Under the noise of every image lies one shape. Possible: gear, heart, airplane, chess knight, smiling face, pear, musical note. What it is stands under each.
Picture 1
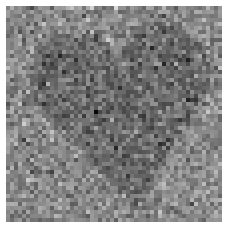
dark heart
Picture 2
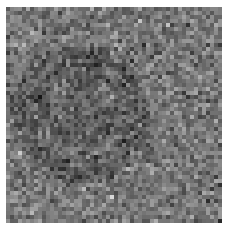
dark smiling face
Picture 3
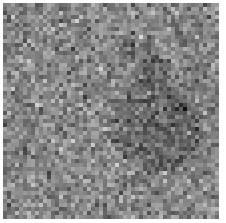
dark pear
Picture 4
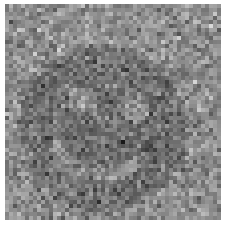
dark smiling face
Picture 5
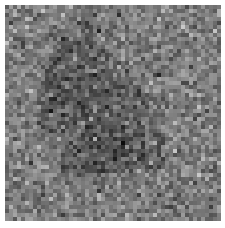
dark chess knight
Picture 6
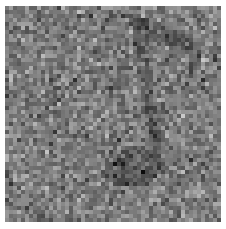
dark musical note
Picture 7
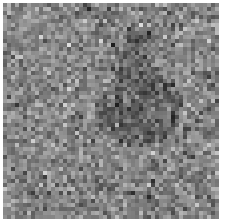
dark pear
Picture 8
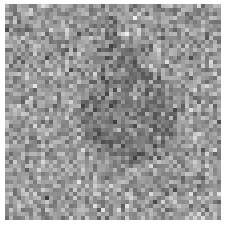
dark pear
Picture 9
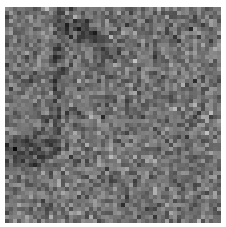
dark musical note
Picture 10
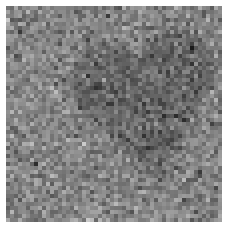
dark heart
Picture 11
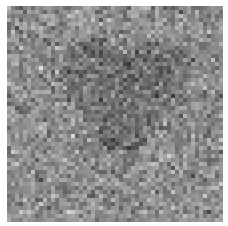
dark heart
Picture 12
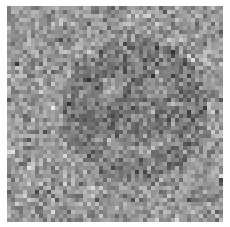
dark smiling face
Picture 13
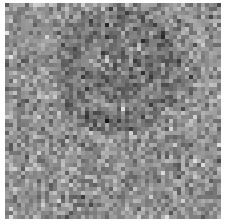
dark smiling face
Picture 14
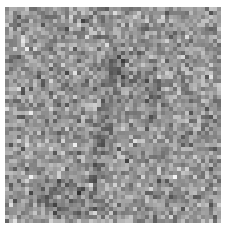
dark musical note
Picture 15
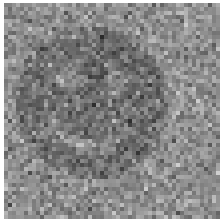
dark smiling face
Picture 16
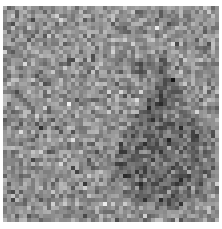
dark pear
